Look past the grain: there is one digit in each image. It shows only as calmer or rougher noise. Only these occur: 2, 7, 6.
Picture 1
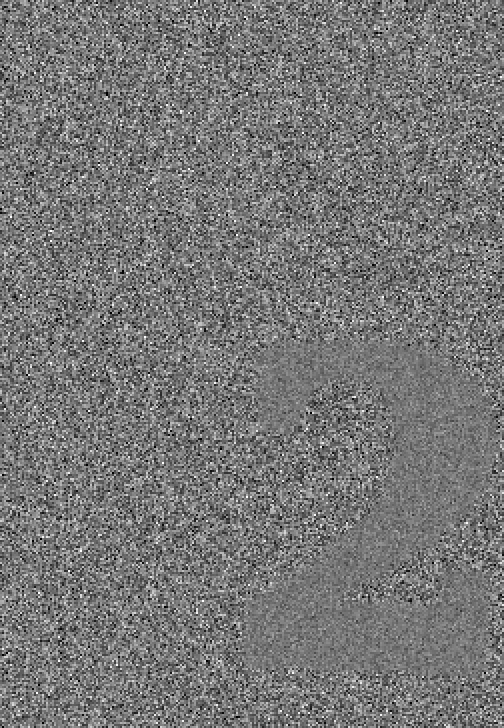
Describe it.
calm 2
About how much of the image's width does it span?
half
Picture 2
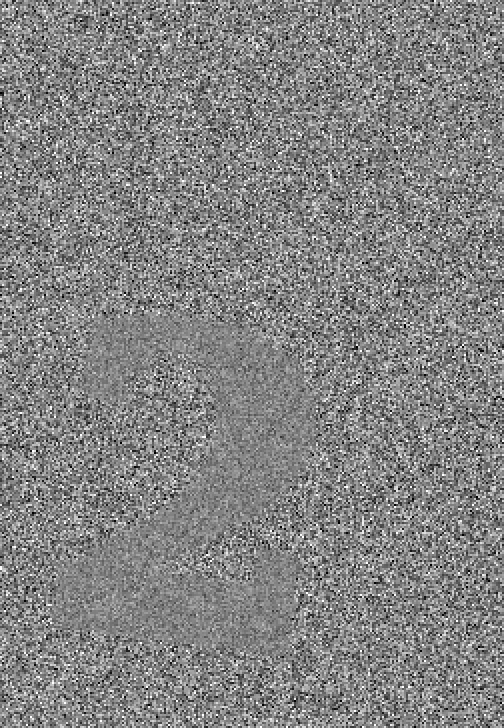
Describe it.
calm 2
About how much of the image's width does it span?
half
